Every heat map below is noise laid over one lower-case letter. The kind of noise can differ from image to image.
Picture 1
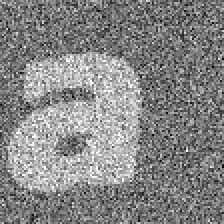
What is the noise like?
independent entries
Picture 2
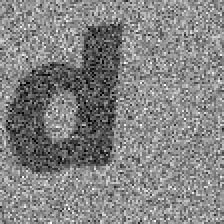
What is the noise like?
independent entries
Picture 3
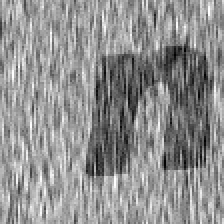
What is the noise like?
streaked along the columns
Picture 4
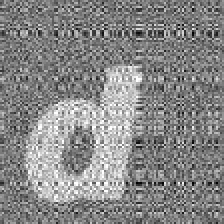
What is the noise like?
low rank plus noise
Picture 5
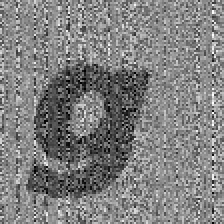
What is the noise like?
columns of uneven size
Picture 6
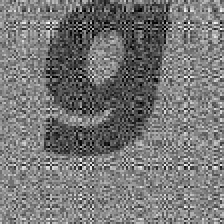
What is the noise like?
low rank plus noise
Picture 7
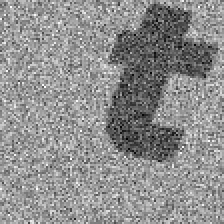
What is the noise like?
independent entries
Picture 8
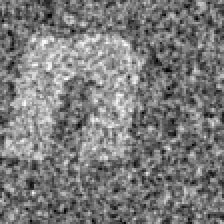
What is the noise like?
blotchy
